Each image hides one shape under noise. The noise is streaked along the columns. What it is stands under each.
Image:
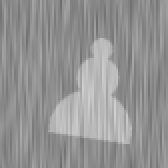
chess pawn
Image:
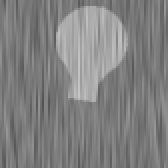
light bulb
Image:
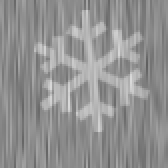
snowflake
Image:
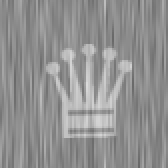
chess queen
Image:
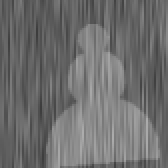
chess pawn
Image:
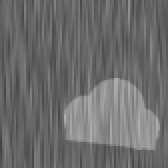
cloud
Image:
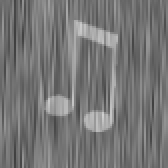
pair of musical notes
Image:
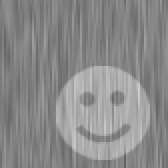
smiling face
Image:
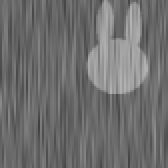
rabbit's head
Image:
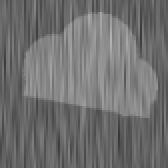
cloud
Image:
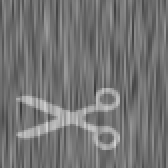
pair of scissors
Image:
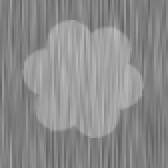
flower
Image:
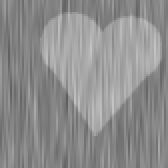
heart
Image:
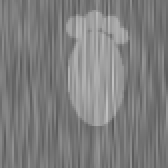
footprint
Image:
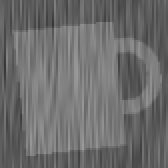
cup
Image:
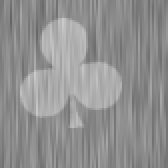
club
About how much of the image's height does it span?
two thirds
